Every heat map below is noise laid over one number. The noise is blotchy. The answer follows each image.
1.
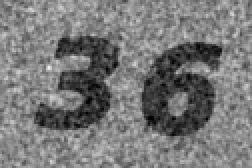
36
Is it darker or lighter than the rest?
darker
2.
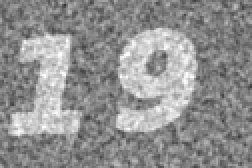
19
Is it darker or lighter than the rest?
lighter
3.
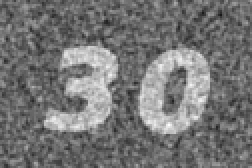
30
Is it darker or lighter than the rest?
lighter
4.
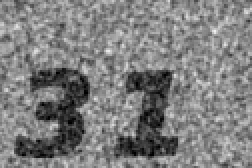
31
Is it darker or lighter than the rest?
darker
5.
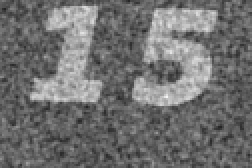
15
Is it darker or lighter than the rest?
lighter
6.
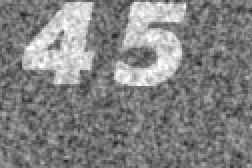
45
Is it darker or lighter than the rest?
lighter
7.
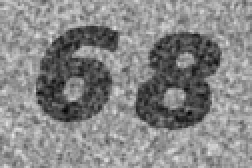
68
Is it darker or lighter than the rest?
darker
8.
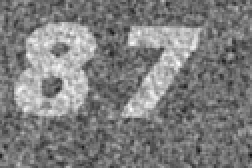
87
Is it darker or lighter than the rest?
lighter
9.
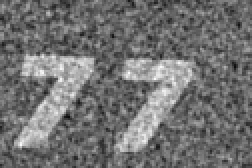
77
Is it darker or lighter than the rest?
lighter
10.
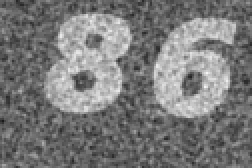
86
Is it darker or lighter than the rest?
lighter
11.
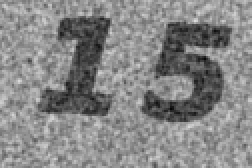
15
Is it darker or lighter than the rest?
darker
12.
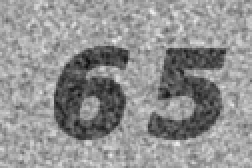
65
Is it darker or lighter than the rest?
darker
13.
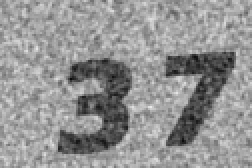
37
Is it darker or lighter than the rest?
darker
